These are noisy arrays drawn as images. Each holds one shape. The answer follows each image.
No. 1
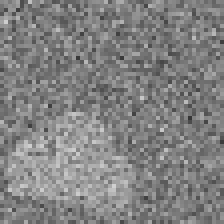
cloud
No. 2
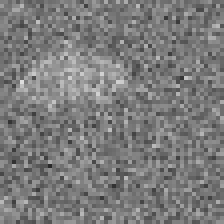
umbrella
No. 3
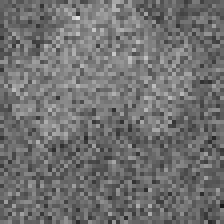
car
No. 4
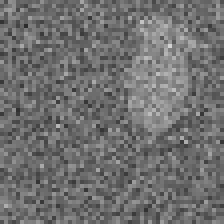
footprint
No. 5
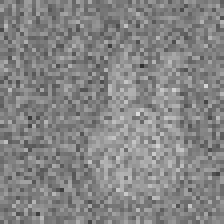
rabbit's head
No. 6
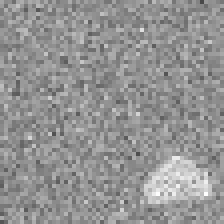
cloud
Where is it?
bottom right
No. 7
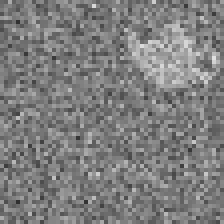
teapot
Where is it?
top right
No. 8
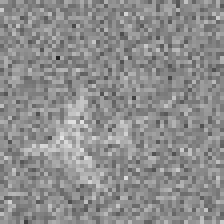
airplane
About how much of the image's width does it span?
half
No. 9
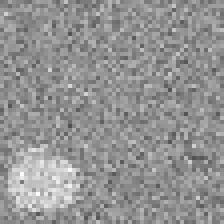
apple
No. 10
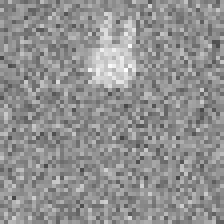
rabbit's head
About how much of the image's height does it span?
a third
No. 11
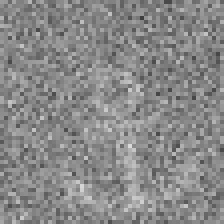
anchor
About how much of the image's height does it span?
two thirds
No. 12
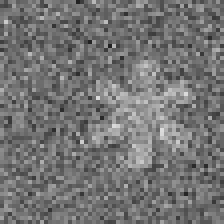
asterisk
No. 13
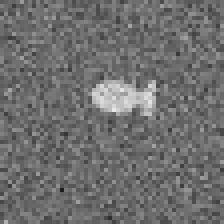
fish
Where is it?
centre
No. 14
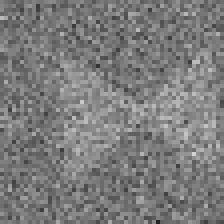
bow tie
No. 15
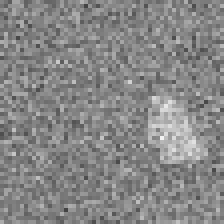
chess knight
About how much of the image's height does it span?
a third
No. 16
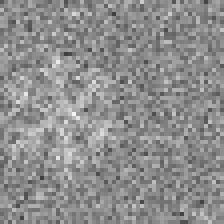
snowflake
